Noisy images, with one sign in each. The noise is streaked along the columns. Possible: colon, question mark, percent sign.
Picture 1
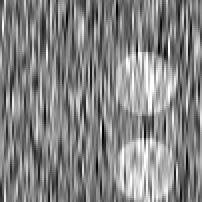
colon
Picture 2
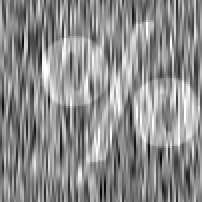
percent sign
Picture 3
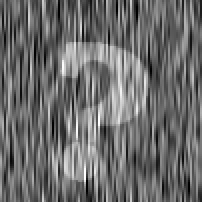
question mark
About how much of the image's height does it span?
two thirds
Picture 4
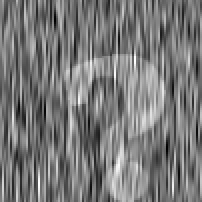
question mark
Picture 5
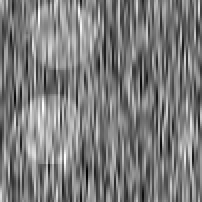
colon
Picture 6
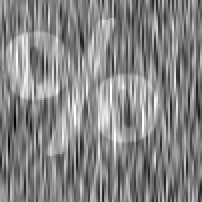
percent sign
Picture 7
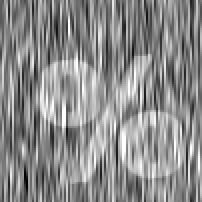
percent sign
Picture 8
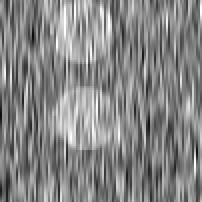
colon
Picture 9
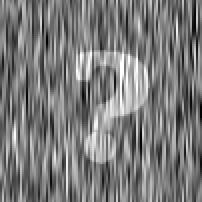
question mark
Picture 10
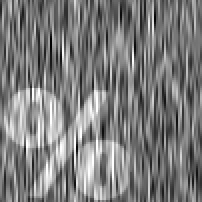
percent sign
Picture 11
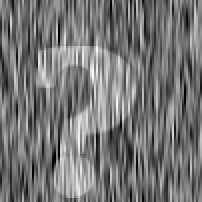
question mark
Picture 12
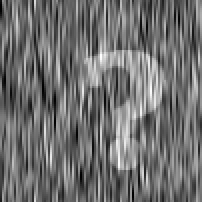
question mark
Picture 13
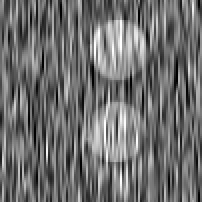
colon
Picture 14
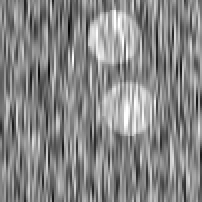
colon
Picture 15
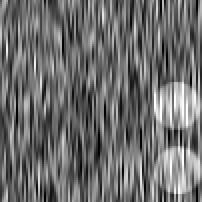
colon
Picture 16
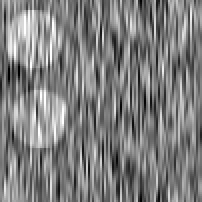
colon
